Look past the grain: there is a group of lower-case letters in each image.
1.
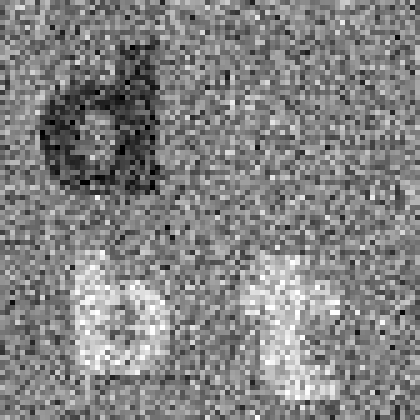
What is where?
top left: dark d; bottom left: light b; bottom right: light t
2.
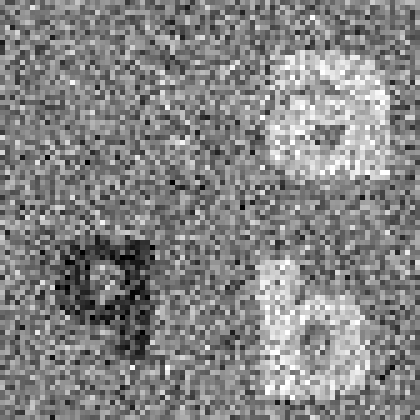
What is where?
top right: light a; bottom left: dark q; bottom right: light b
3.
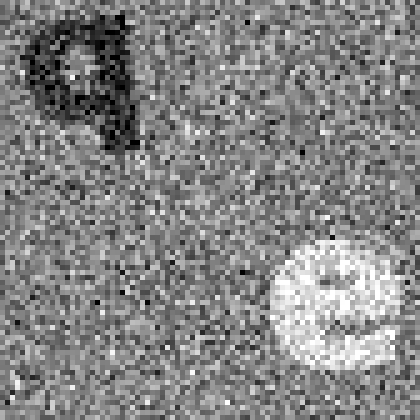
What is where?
top left: dark q; bottom right: light e
